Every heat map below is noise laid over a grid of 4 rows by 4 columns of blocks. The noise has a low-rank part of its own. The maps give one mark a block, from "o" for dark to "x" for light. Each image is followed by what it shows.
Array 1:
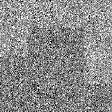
x x x x
x o o x
o o o x
o o o o
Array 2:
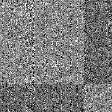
x x x o
x x x o
x x x o
o o o x
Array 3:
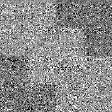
x x o o
x x x o
o x x x
o o x x
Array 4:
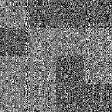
x o o o
o x x x
x x o x
x x o o
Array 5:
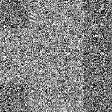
o x x o
x x x o
x x x o
o x x o
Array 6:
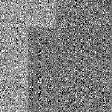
x x o o
x o o o
x o o o
x o o o
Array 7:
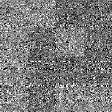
x x o o
x o x o
x o o o
x o x x
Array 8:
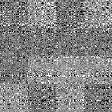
o x o x
o o o o
o x x x
x o x o
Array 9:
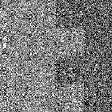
x x o o
x x x o
x x o o
x x x o
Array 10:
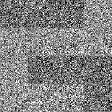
o o o x
x x x x
x o o o
x x x o
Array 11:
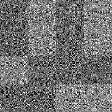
o x o x
o x o x
x o o o
o o x x
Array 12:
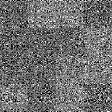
o x x o
o o o x
o o x x
x o x o
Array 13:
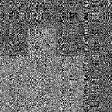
o o o o
o x o o
x x x o
x x x o
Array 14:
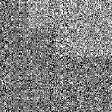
o x x x
o o x x
o o o o
o o o o
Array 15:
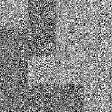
x o x x
o o x x
o x x x
o o o x
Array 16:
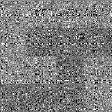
x x x x
x o o o
x x o x
o o o x
